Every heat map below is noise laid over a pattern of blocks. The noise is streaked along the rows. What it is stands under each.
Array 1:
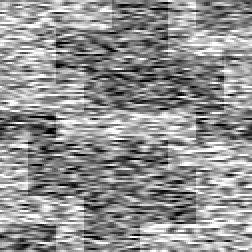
the same after a half turn
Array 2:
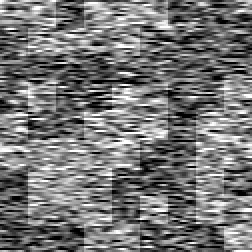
mirrored about the diagonal from the bottom left
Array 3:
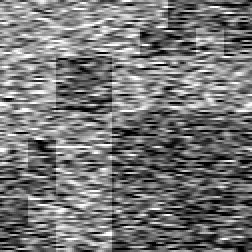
mirrored about the diagonal from the top left
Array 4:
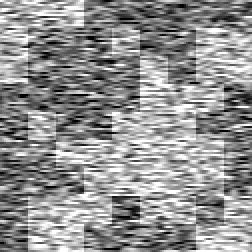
mirrored about the diagonal from the top left
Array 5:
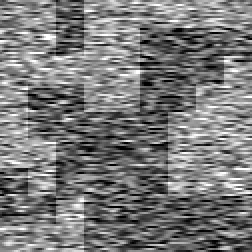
no symmetry
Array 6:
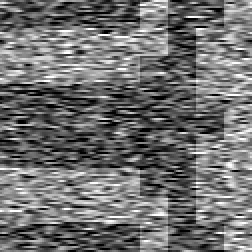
top and bottom mirror each other
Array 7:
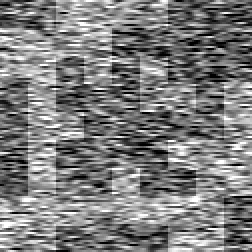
mirrored about the diagonal from the bottom left
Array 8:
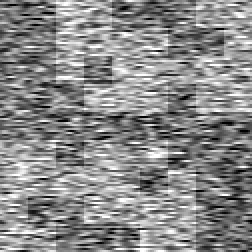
the same after a half turn
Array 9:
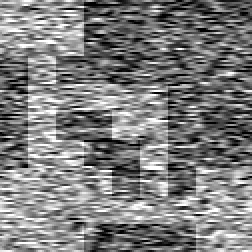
mirrored about the diagonal from the bottom left
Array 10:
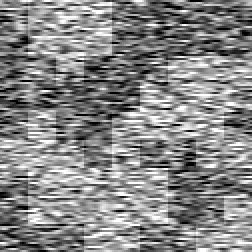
no symmetry
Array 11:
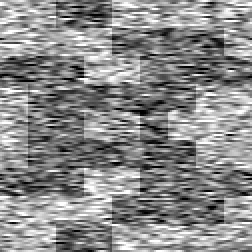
top and bottom mirror each other
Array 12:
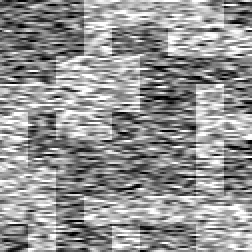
mirrored about the diagonal from the top left
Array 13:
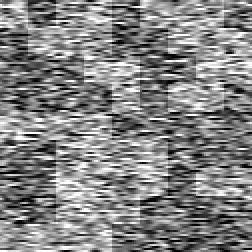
no symmetry
